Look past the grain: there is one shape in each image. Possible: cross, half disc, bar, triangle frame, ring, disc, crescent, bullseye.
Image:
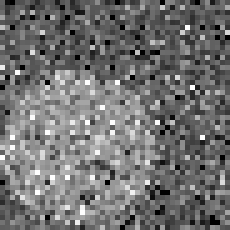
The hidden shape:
disc
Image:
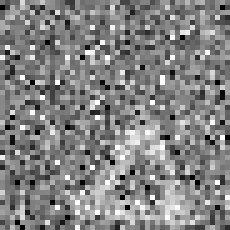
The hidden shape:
triangle frame
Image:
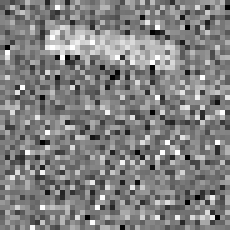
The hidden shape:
bar
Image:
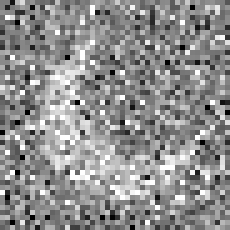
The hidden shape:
crescent
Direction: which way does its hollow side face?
up and right
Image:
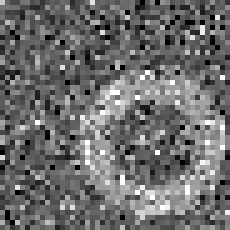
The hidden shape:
ring
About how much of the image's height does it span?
two thirds
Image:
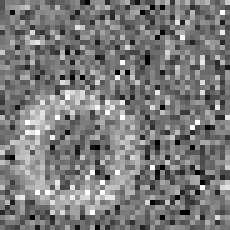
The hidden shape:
ring
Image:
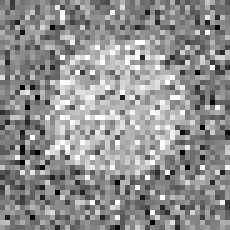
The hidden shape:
disc
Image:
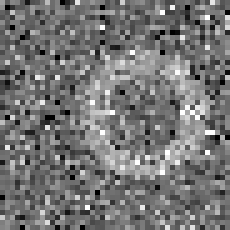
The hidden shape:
ring
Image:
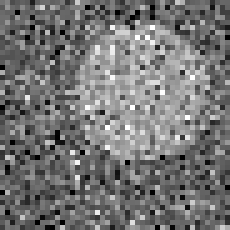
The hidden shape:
disc
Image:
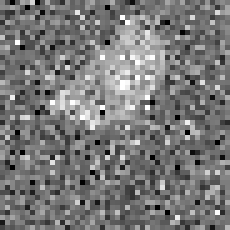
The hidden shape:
half disc
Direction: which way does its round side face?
down and right
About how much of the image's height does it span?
half
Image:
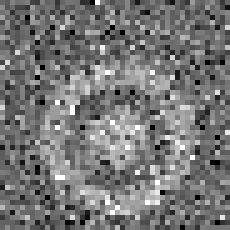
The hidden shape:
bullseye
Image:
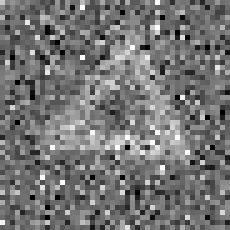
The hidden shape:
triangle frame
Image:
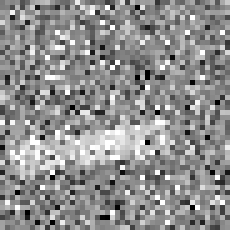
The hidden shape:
bar
